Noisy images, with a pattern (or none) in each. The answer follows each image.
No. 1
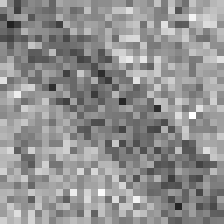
a diagonal band
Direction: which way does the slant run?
top left to bottom right
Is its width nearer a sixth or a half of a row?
a half
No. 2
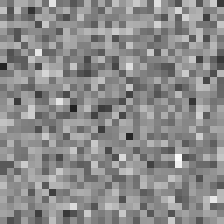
only noise
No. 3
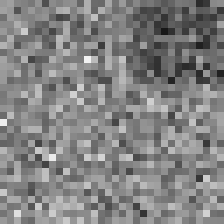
one block
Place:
top right
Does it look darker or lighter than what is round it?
darker
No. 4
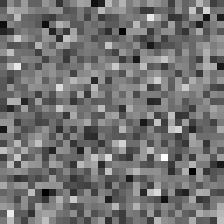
only noise
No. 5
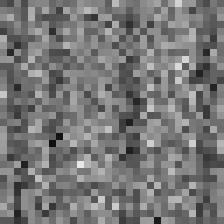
bands of columns
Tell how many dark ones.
4
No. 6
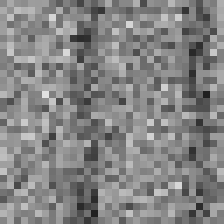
bands of columns
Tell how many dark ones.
2
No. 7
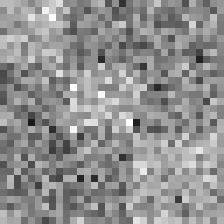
blocks along the diagonal
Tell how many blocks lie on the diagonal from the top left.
3
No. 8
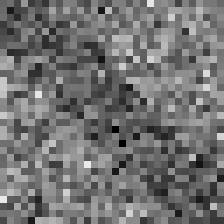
a diagonal band
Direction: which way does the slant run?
top left to bottom right
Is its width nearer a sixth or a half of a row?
a half
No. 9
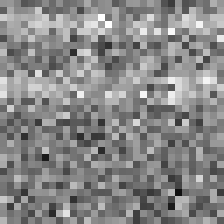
bands of rows
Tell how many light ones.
2
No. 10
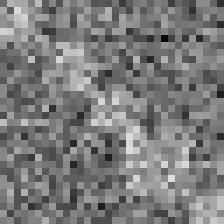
blocks along the diagonal
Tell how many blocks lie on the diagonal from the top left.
5
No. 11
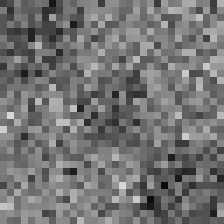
blocks along the diagonal
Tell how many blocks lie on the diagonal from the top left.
3
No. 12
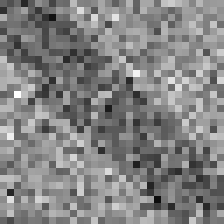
a diagonal band
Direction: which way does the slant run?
top left to bottom right
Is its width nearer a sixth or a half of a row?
a half
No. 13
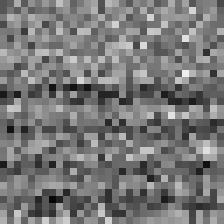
bands of rows
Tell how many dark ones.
4
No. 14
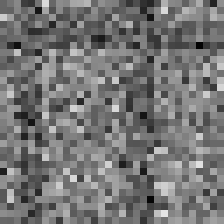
bands of rows crossing bands of columns
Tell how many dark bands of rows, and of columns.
1 and 2
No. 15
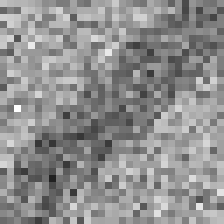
a diagonal band
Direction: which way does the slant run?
bottom left to top right
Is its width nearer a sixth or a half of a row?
a half
